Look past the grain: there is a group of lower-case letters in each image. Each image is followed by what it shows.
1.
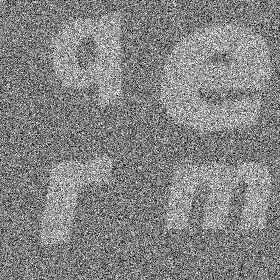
top left: q; top right: e; bottom left: r; bottom right: m
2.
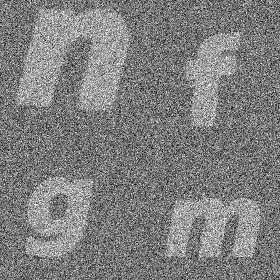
top left: n; top right: f; bottom left: g; bottom right: m
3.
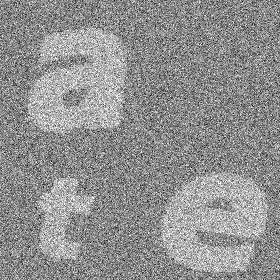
top left: a; bottom left: t; bottom right: e
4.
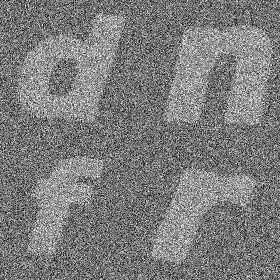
top left: d; top right: n; bottom left: f; bottom right: r
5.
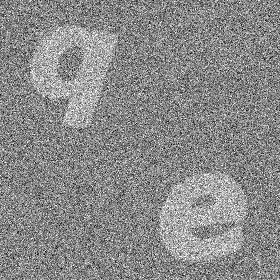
top left: q; bottom right: e
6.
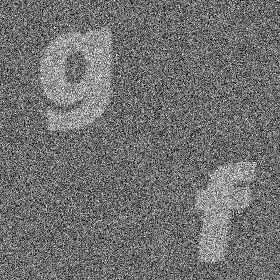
top left: g; bottom right: f
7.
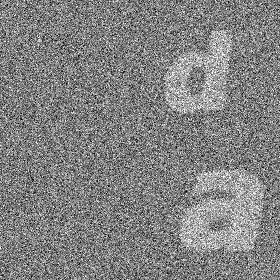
top right: d; bottom right: a
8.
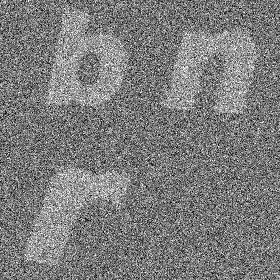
top left: b; top right: n; bottom left: r
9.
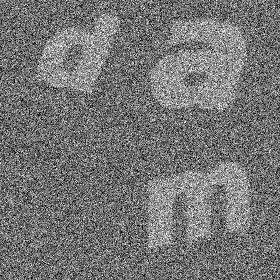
top left: d; top right: a; bottom right: m
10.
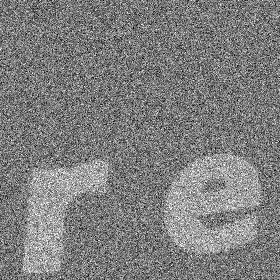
bottom left: r; bottom right: e
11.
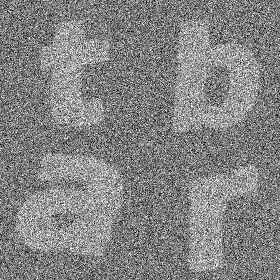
top left: t; top right: b; bottom left: a; bottom right: r
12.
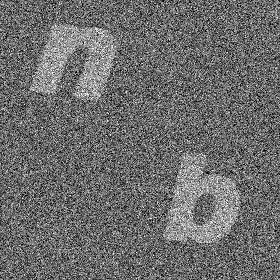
top left: n; bottom right: b
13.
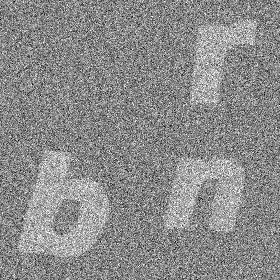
top right: r; bottom left: b; bottom right: n
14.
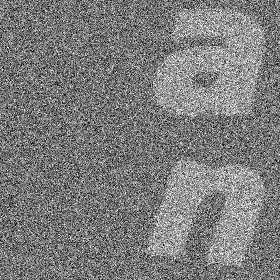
top right: a; bottom right: n
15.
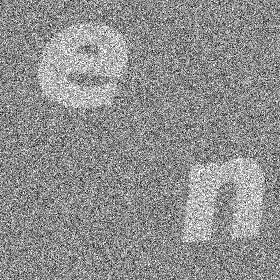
top left: e; bottom right: n
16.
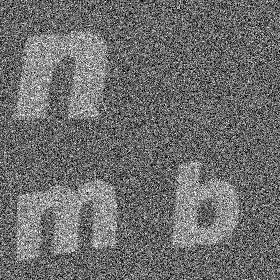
top left: n; bottom left: m; bottom right: b
